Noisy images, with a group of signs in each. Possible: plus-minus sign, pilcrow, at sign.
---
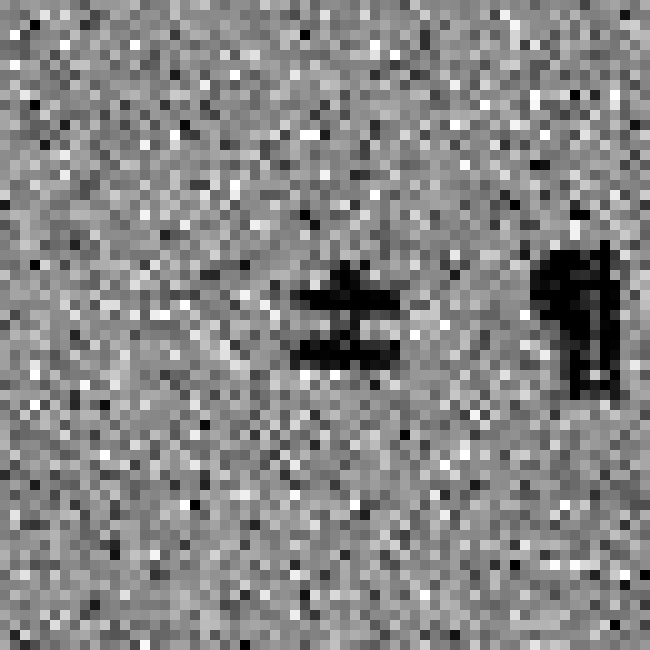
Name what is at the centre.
plus-minus sign
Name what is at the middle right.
pilcrow
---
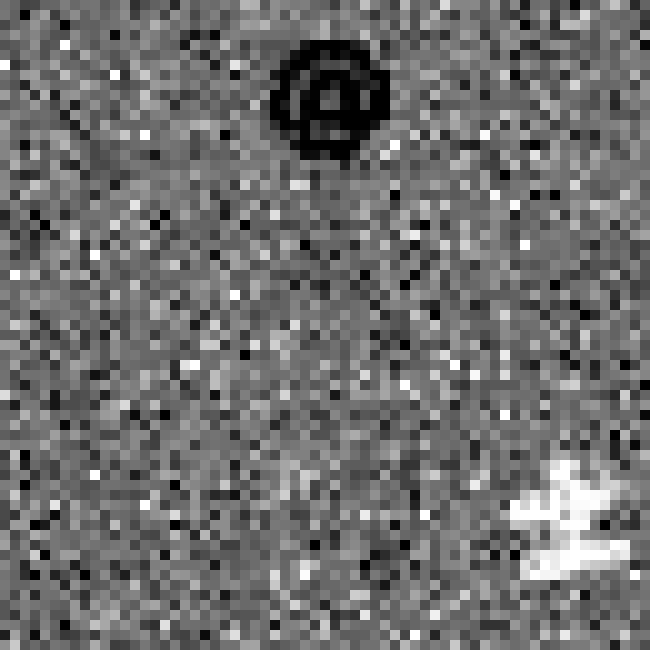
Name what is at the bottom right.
plus-minus sign
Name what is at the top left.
nothing
